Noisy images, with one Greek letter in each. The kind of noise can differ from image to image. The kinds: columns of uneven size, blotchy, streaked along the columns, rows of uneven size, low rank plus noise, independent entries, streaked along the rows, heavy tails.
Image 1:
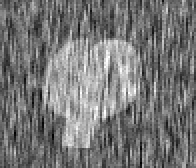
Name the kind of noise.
streaked along the columns
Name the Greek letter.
phi
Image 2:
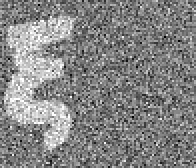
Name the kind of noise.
independent entries
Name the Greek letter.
xi
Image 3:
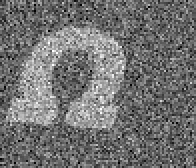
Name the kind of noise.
independent entries
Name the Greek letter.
omega
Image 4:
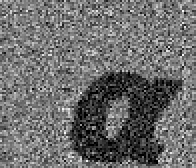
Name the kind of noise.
low rank plus noise
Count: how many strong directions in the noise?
five to eight
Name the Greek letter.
alpha
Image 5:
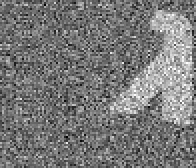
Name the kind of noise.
low rank plus noise
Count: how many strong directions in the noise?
five to eight
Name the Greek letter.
lambda
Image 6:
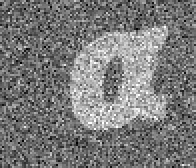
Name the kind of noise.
independent entries
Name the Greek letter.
alpha
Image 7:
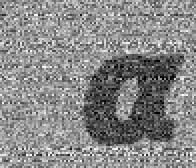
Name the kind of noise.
rows of uneven size
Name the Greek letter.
alpha
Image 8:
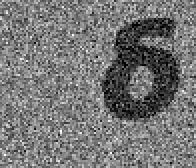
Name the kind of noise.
independent entries
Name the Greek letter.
delta
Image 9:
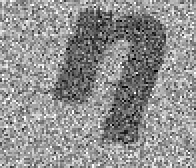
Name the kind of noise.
independent entries
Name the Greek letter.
eta
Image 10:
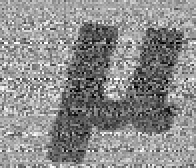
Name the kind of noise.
rows of uneven size
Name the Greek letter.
mu
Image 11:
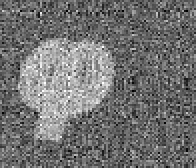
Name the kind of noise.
low rank plus noise
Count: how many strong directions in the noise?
three or four
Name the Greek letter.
phi
